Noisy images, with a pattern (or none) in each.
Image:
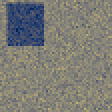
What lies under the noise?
one block
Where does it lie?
top left
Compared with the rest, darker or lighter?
darker
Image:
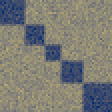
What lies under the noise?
blocks along the diagonal
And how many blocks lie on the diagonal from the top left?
5
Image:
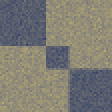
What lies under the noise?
blocks along the diagonal
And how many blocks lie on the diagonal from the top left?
3
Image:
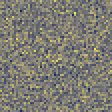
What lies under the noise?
only noise
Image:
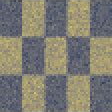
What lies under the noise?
a checkerboard
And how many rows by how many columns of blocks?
3 by 5
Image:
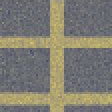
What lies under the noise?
bands of rows crossing bands of columns
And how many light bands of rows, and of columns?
2 and 1
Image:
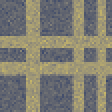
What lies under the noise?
bands of rows crossing bands of columns
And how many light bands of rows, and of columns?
2 and 3
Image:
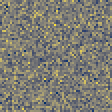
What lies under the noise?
only noise
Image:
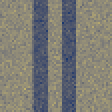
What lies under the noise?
bands of columns
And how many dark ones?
2
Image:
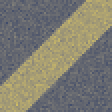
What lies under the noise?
a diagonal band
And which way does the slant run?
bottom left to top right
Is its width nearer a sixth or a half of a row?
a half
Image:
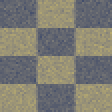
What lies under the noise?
a checkerboard
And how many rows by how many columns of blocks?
4 by 3
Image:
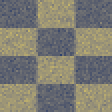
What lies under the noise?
a checkerboard
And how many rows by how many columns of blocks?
4 by 3
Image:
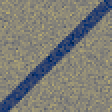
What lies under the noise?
a diagonal band
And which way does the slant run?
bottom left to top right
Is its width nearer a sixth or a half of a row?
a sixth
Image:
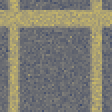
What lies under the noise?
bands of rows crossing bands of columns
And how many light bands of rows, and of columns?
1 and 2
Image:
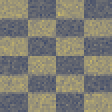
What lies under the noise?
a checkerboard
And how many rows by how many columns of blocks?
6 by 4
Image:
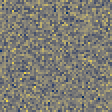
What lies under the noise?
only noise
